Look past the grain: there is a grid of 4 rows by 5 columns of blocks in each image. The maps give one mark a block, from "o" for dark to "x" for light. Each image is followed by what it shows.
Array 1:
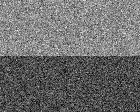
xxxxx
xxxxx
ooooo
ooooo
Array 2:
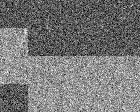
ooooo
xoooo
xxxxx
oxxxx
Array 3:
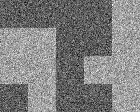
oooox
xxoox
xxoxx
oxoox
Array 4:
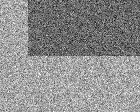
xoooo
xoooo
xxxxx
xxxxx
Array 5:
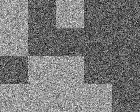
xoxoo
xoooo
oxxoo
xxxxo
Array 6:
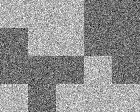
xxxoo
oxxoo
oooxo
xoxxx
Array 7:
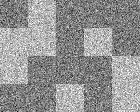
oxooo
xxoxo
xooox
ooxox
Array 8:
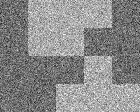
oxxxo
oxxoo
oooxo
ooxxx
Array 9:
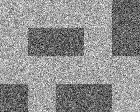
xxxxo
xooxo
xxxxx
oxoox
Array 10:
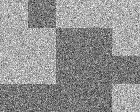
xoxxx
xxoox
xxooo
oooox
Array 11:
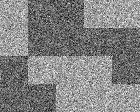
xooxx
xoooo
oxxxo
ooxxx
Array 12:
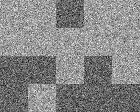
xxoxx
xxxxx
ooxox
oxooo
